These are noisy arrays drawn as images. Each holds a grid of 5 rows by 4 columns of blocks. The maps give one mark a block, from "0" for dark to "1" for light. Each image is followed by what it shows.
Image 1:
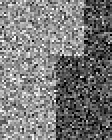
1110
1110
1100
1100
1100
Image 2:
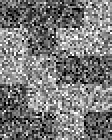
0001
1011
1100
0111
0010
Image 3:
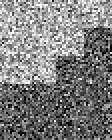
1111
1110
1100
0000
0000
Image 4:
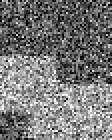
0000
0000
1100
1111
0111
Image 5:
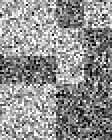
1101
1110
0010
1100
1100
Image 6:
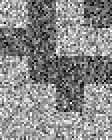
1010
0011
1000
1101
1111
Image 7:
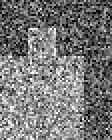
0000
0100
1110
1110
1110
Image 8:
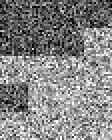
0000
0001
1111
0111
1111
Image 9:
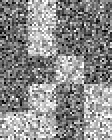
0100
0100
0010
0101
1101
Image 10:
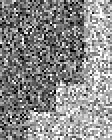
0001
0001
0001
0011
0111
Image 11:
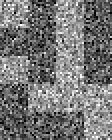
1010
0010
1010
0111
0001
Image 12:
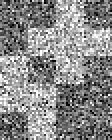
0010
0111
1010
1100
0100
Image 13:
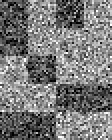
0101
0111
1011
1100
0011
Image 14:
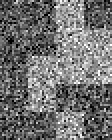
0010
0011
0111
0100
0010
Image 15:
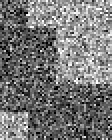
0111
0011
0011
0000
1000
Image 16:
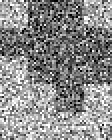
1001
0000
1000
1101
1111
